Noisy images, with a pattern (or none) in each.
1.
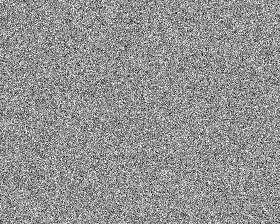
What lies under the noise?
only noise
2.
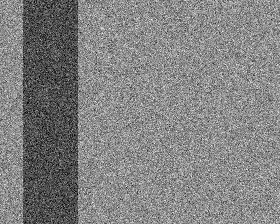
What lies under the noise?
one band of columns
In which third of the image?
left
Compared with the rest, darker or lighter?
darker
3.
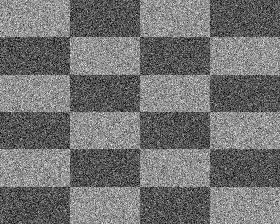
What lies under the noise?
a checkerboard
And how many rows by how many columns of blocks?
6 by 4
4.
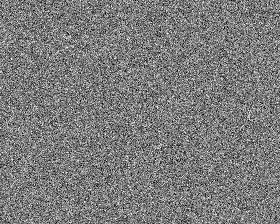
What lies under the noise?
only noise
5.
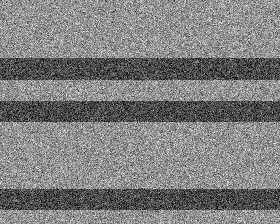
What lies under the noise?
bands of rows
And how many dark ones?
3
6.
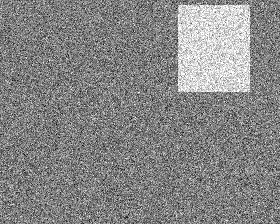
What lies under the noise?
one block
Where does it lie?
top right
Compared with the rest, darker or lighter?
lighter
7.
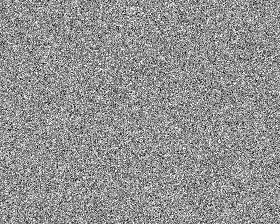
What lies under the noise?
only noise
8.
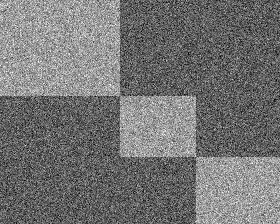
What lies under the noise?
blocks along the diagonal
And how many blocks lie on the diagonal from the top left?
3
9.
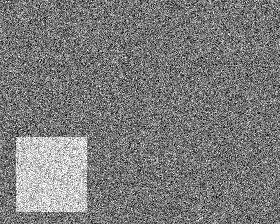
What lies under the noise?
one block
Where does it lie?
bottom left
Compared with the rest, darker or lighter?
lighter
